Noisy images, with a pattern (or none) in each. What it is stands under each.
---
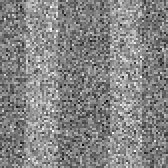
vertical stripes
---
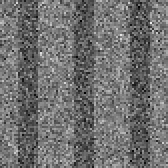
vertical stripes
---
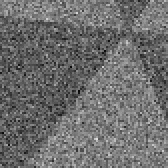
spokes from one point
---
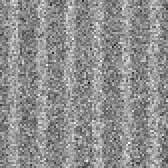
vertical stripes
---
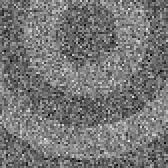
rings round one point
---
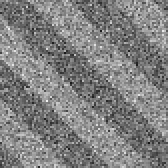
diagonal stripes
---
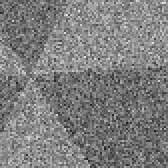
spokes from one point
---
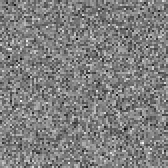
only noise
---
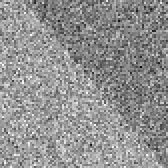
a sharp edge
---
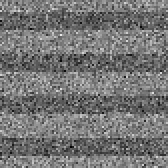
horizontal stripes
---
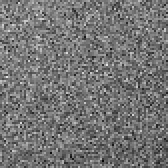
a smooth slope
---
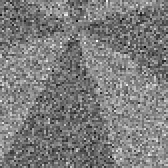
spokes from one point
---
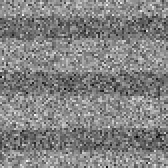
horizontal stripes
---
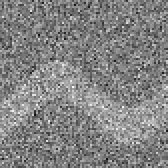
a wavy band
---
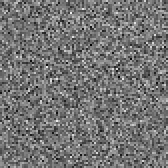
only noise
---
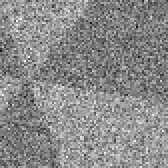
spokes from one point
